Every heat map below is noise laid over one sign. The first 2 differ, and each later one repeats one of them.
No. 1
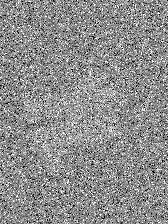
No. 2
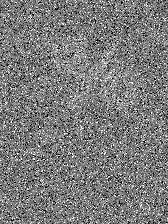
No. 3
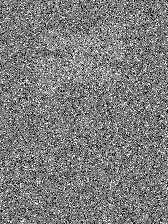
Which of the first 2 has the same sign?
1
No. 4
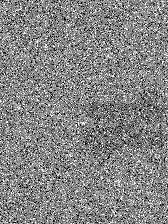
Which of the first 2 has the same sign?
1
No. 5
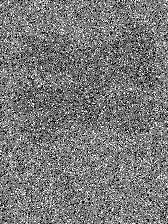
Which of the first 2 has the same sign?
1
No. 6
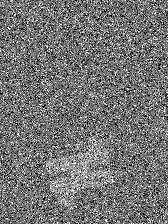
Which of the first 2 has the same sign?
1
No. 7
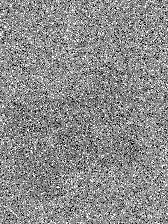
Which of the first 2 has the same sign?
1
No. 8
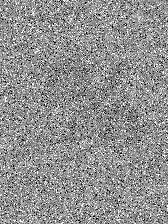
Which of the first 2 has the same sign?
2
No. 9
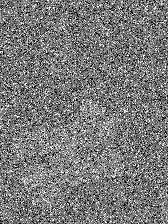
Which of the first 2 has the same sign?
1
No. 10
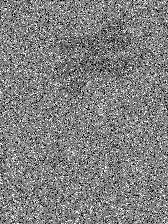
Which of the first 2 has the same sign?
1
